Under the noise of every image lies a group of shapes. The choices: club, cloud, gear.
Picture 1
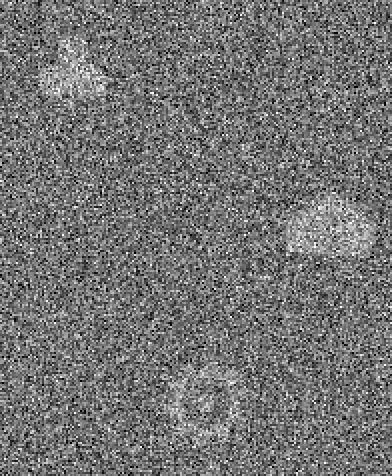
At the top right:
nothing
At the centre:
nothing
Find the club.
top left
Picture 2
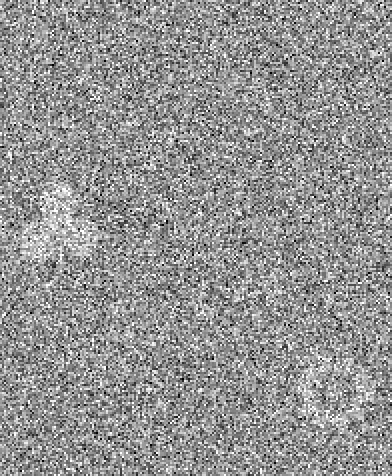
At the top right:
nothing
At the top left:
nothing
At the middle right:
nothing
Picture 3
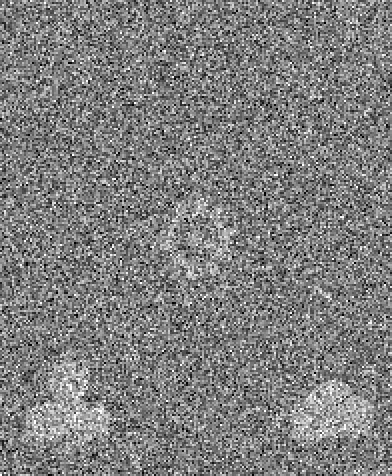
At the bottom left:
club
